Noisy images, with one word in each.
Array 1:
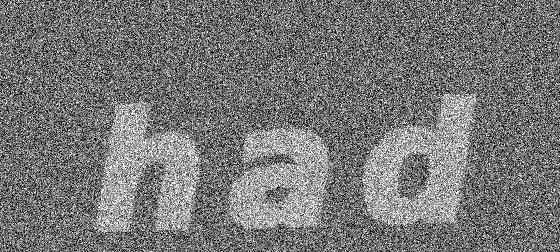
had
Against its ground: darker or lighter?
lighter
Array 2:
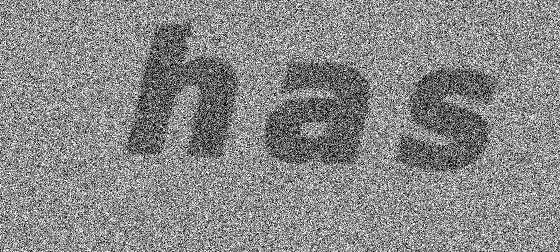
has
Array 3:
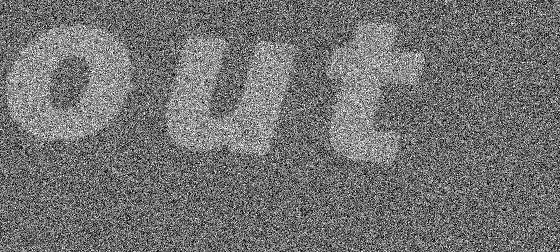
out
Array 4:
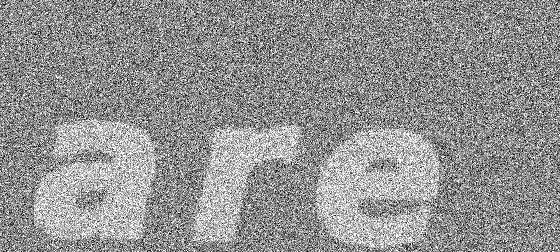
are
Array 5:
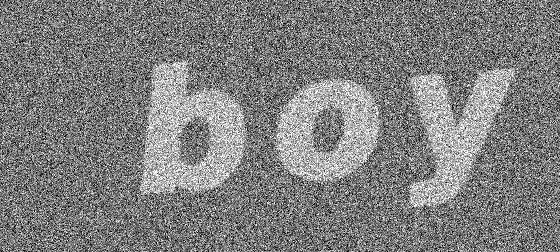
boy
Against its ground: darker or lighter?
lighter
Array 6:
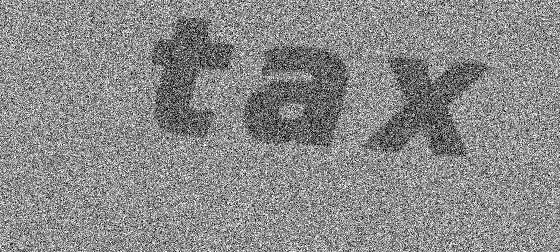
tax
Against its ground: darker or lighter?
darker
